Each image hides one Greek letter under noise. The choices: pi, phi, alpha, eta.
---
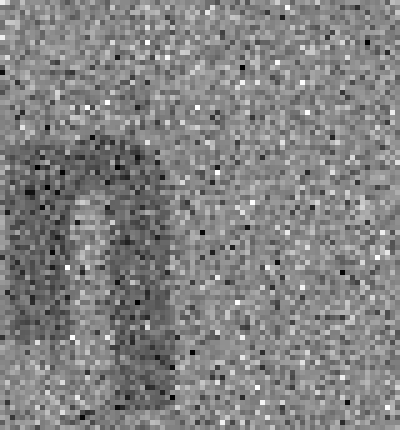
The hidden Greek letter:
eta
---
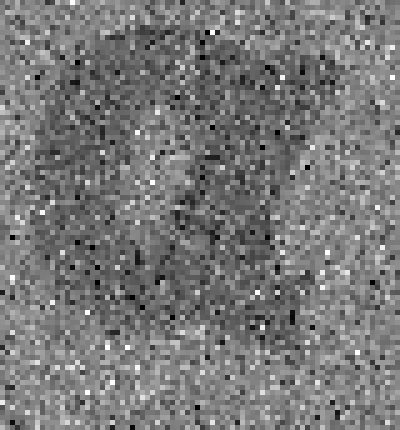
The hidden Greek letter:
alpha
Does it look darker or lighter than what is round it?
darker
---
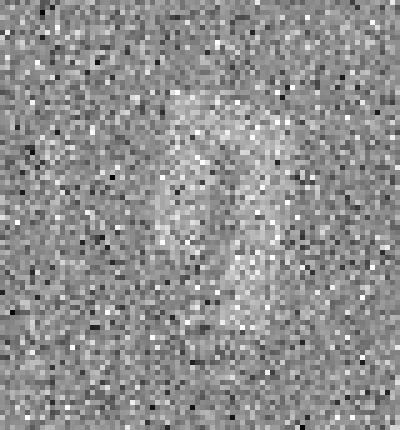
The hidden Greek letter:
eta
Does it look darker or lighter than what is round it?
lighter
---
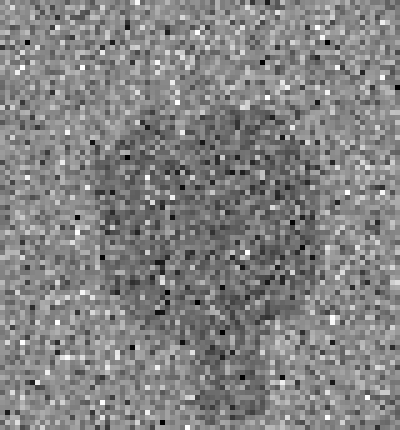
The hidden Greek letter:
phi
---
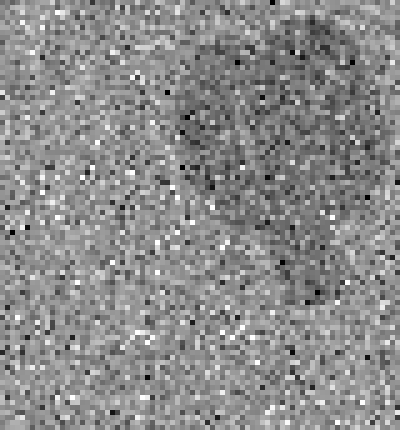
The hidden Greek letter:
phi
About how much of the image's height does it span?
two thirds
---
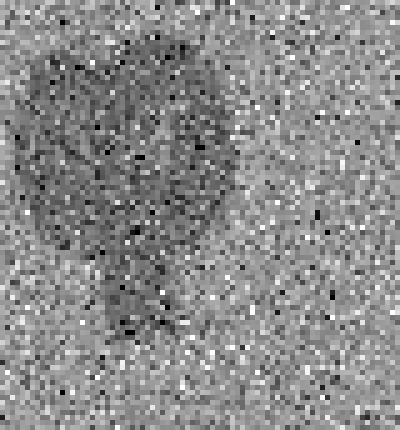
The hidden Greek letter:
phi
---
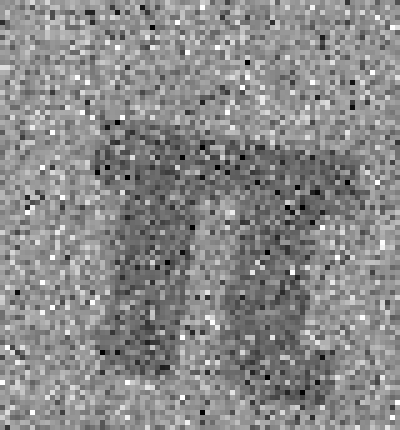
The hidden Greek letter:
pi
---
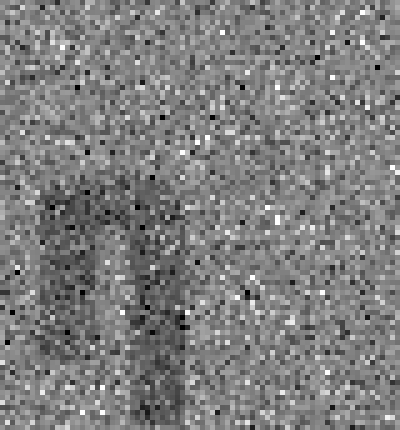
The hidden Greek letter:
eta
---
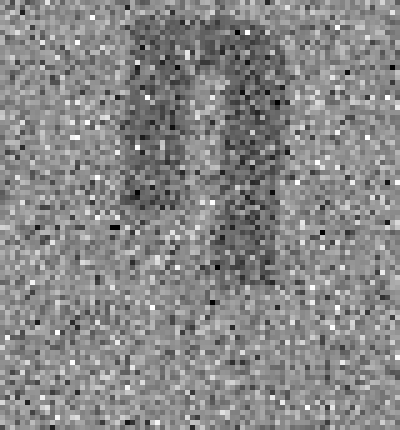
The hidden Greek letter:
eta
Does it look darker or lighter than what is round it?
darker
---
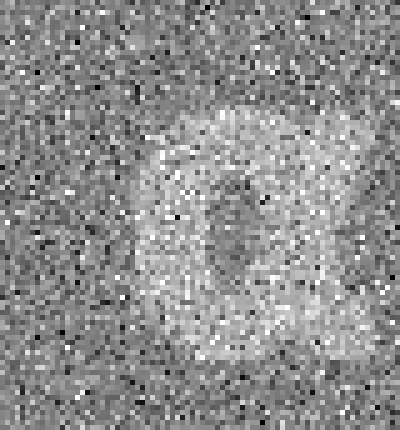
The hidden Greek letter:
alpha
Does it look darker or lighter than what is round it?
lighter
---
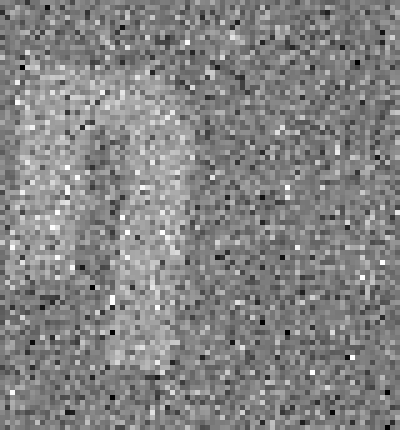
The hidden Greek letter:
eta
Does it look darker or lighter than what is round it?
lighter
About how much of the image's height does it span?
two thirds
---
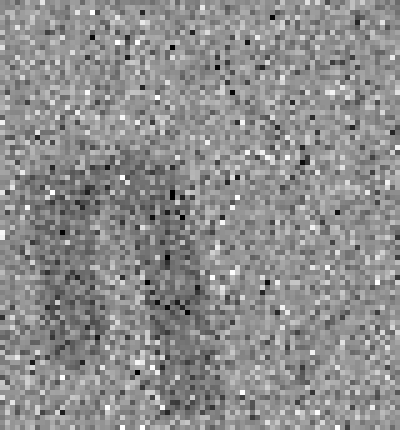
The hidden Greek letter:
eta
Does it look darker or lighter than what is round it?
darker
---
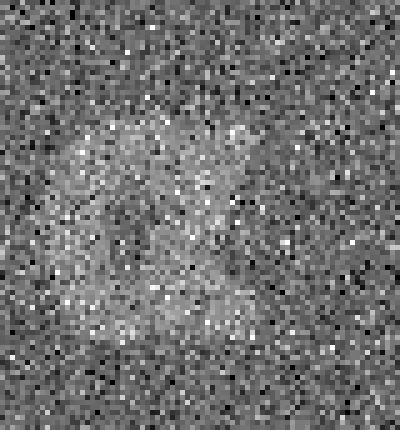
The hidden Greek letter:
alpha
